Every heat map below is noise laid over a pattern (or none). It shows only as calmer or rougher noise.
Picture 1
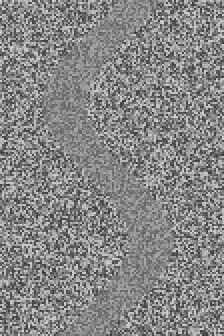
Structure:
a wavy band
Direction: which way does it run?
top to bottom
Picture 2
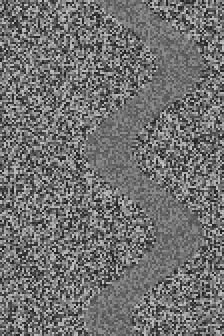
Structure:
a wavy band
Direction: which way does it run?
top to bottom
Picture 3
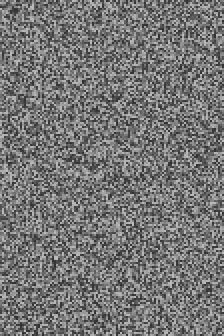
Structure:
only noise
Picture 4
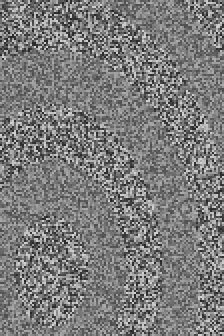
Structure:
rings round one point
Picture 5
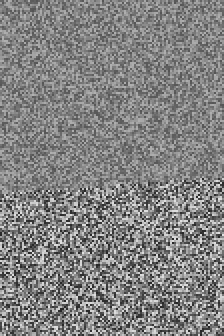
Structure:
a sharp edge
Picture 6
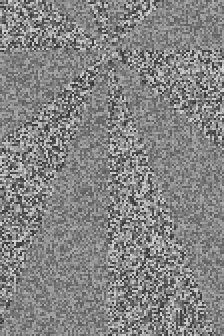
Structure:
spokes from one point
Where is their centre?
top middle
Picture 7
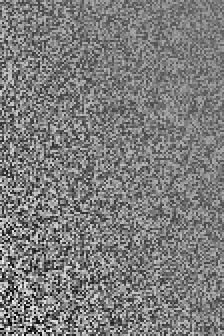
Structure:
a smooth slope
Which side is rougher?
bottom left
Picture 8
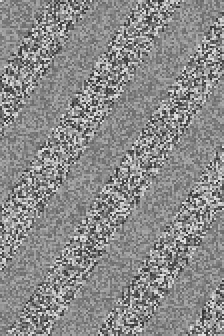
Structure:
diagonal stripes
